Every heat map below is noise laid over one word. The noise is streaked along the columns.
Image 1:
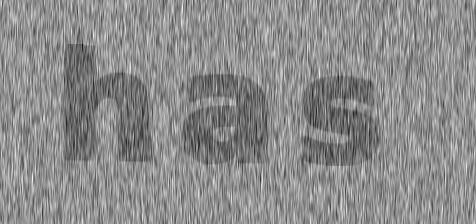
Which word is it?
has
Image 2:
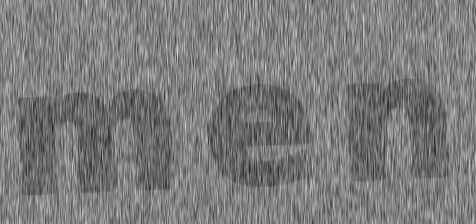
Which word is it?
men
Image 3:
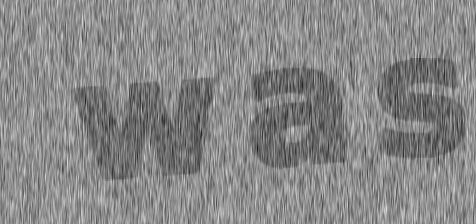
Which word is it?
was
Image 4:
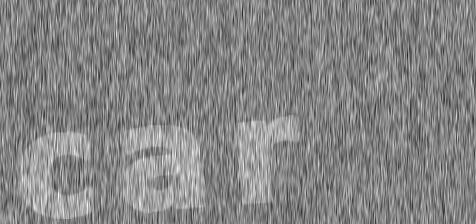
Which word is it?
car
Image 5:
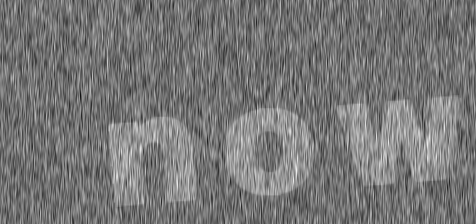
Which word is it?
now
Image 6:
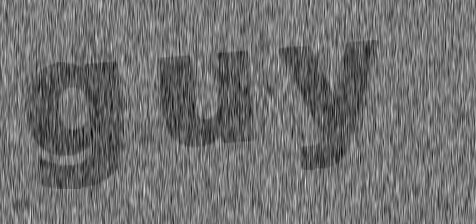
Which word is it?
guy
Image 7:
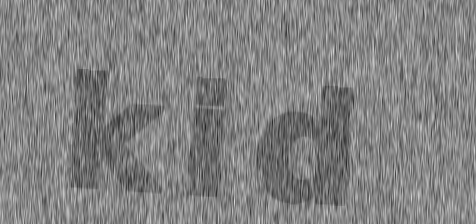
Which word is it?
kid
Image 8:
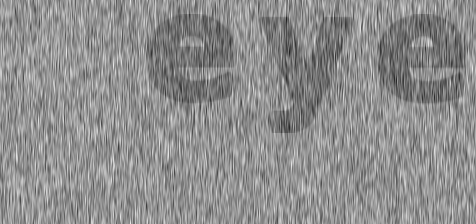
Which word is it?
eye
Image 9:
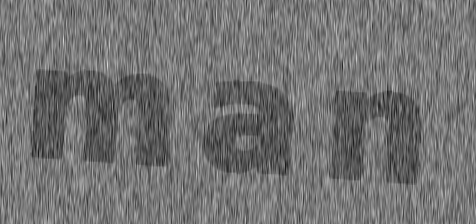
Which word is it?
man
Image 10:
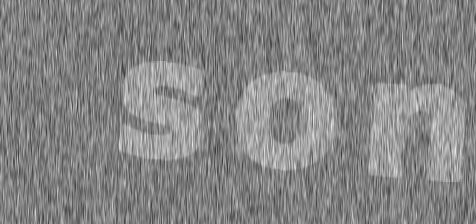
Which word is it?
son
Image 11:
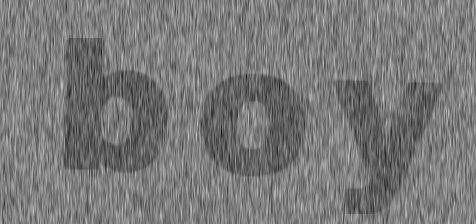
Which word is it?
boy
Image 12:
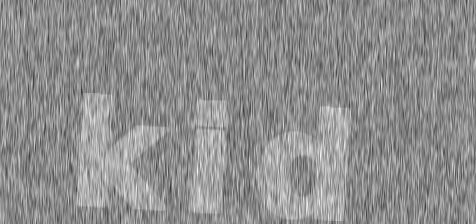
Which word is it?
kid
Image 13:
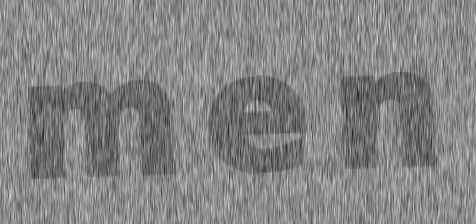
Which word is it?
men
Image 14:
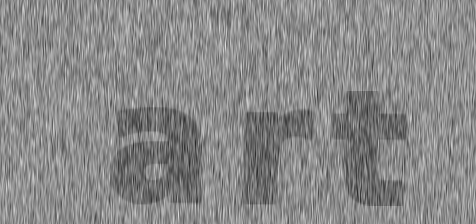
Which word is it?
art
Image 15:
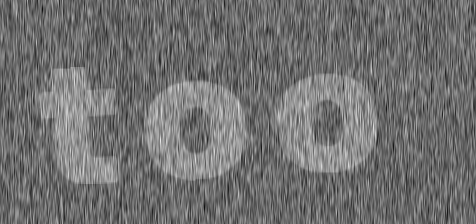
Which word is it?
too
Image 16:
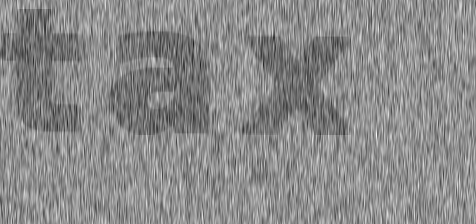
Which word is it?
tax
